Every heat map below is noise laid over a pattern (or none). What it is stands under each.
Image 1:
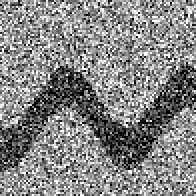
a wavy band
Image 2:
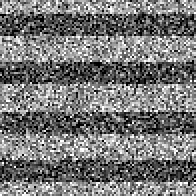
horizontal stripes
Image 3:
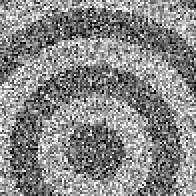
rings round one point
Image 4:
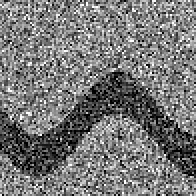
a wavy band
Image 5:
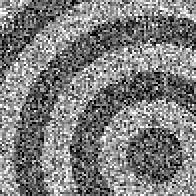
rings round one point
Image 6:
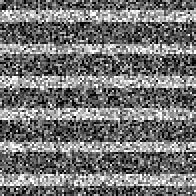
horizontal stripes
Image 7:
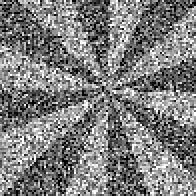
spokes from one point
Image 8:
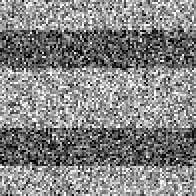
horizontal stripes
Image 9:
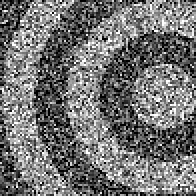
rings round one point
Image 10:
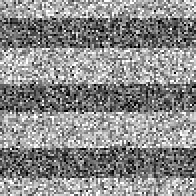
horizontal stripes
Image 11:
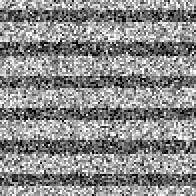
horizontal stripes
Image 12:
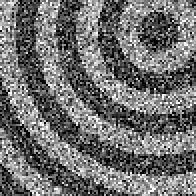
rings round one point
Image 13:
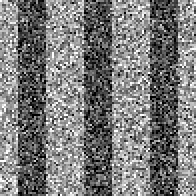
vertical stripes
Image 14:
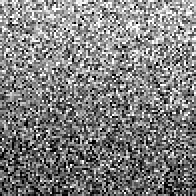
a smooth slope
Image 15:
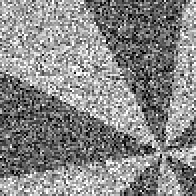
spokes from one point
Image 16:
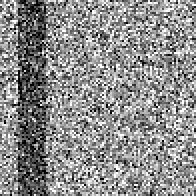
one vertical stripe
